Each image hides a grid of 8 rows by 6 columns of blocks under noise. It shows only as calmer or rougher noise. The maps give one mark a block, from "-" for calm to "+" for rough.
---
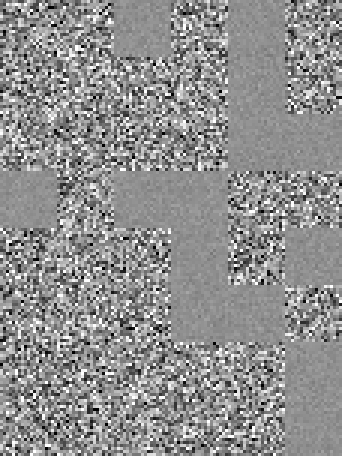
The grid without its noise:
+ + - + - +
+ + + + - +
+ + + + - -
- + - - + +
+ + + - + -
+ + + - - +
+ + + + + -
+ + + + + -
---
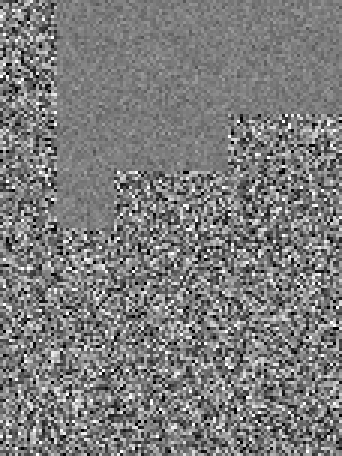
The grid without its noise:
+ - - - - -
+ - - - - -
+ - - - + +
+ - + + + +
+ + + + + +
+ + + + + +
+ + + + + +
+ + + + + +
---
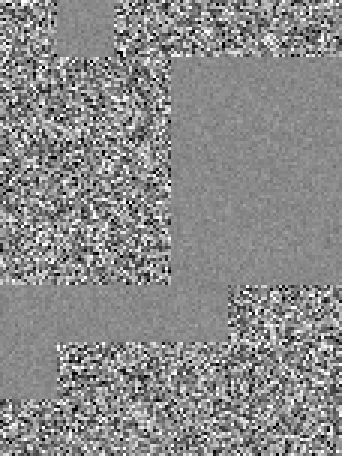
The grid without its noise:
+ - + + + +
+ + + - - -
+ + + - - -
+ + + - - -
+ + + - - -
- - - - + +
- + + + + +
+ + + + + +
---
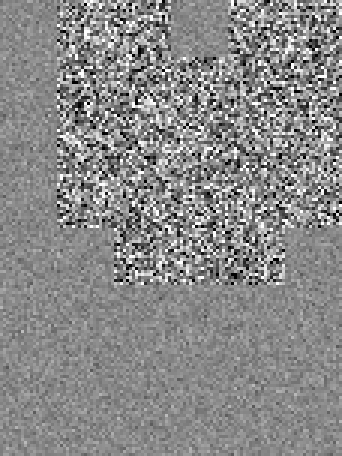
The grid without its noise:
- + + - + +
- + + + + +
- + + + + +
- + + + + +
- - + + + -
- - - - - -
- - - - - -
- - - - - -
